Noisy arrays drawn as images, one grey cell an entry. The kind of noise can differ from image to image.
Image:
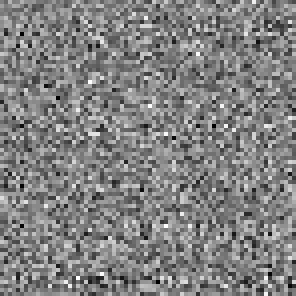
low rank plus noise
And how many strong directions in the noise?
three or four
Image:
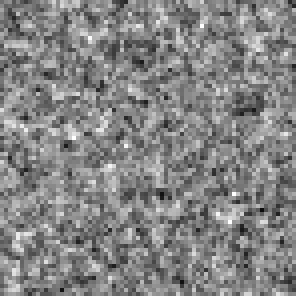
blotchy
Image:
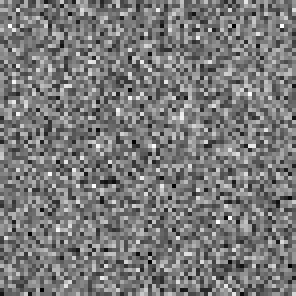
independent entries
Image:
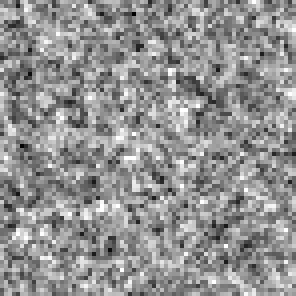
blotchy
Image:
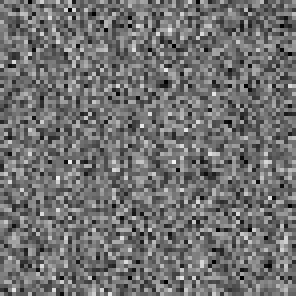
low rank plus noise
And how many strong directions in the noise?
five to eight
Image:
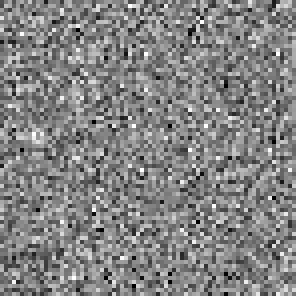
low rank plus noise
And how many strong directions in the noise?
five to eight
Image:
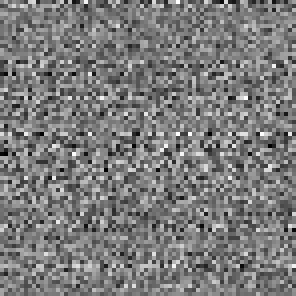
rows of uneven size
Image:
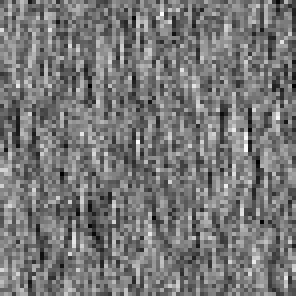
streaked along the columns
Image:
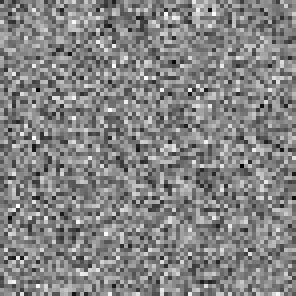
low rank plus noise
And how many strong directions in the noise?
two
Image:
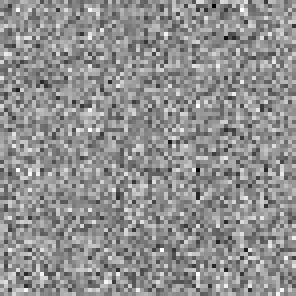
low rank plus noise
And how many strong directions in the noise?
one
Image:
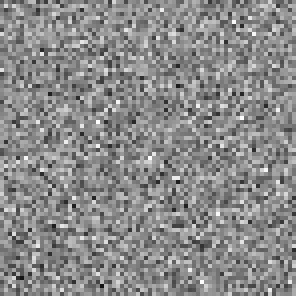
independent entries
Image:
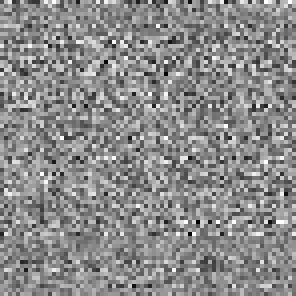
rows of uneven size
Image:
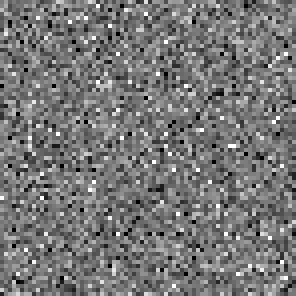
heavy tails
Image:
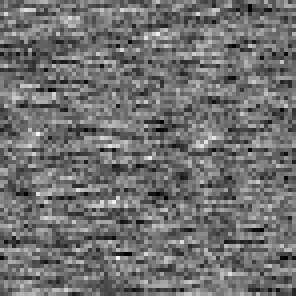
streaked along the rows
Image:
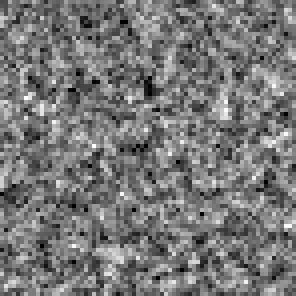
blotchy
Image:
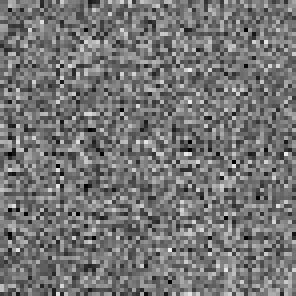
low rank plus noise
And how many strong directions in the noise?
three or four
